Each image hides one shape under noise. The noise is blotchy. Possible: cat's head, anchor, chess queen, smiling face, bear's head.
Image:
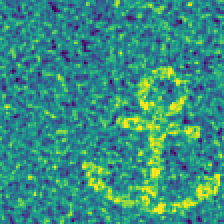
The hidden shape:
anchor
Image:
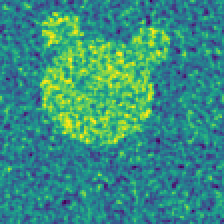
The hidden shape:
bear's head
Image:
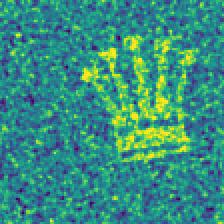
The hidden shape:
chess queen
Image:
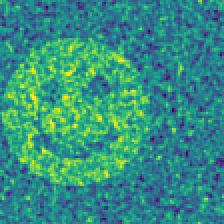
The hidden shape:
smiling face
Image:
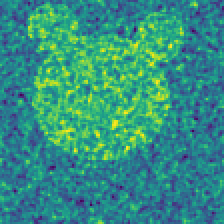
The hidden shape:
bear's head
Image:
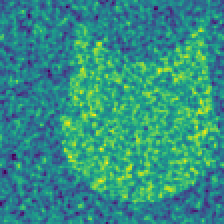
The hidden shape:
cat's head
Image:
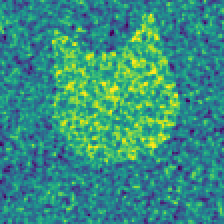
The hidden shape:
cat's head
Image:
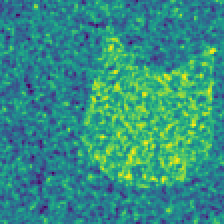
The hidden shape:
cat's head
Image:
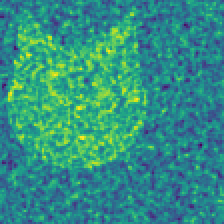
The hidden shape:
cat's head
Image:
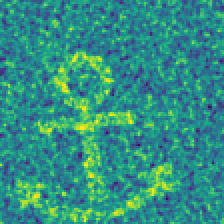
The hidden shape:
anchor
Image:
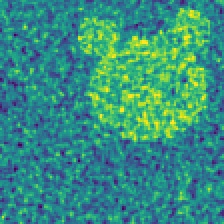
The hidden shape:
bear's head
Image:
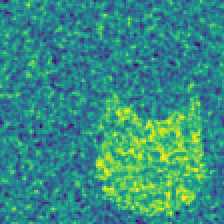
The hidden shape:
cat's head
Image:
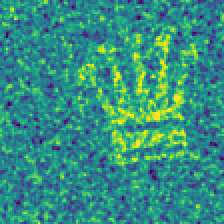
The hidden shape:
chess queen
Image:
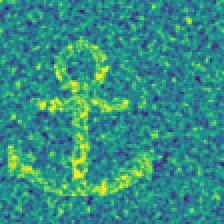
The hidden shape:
anchor
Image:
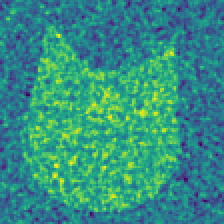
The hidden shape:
cat's head
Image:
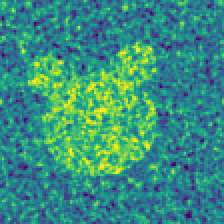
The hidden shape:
bear's head
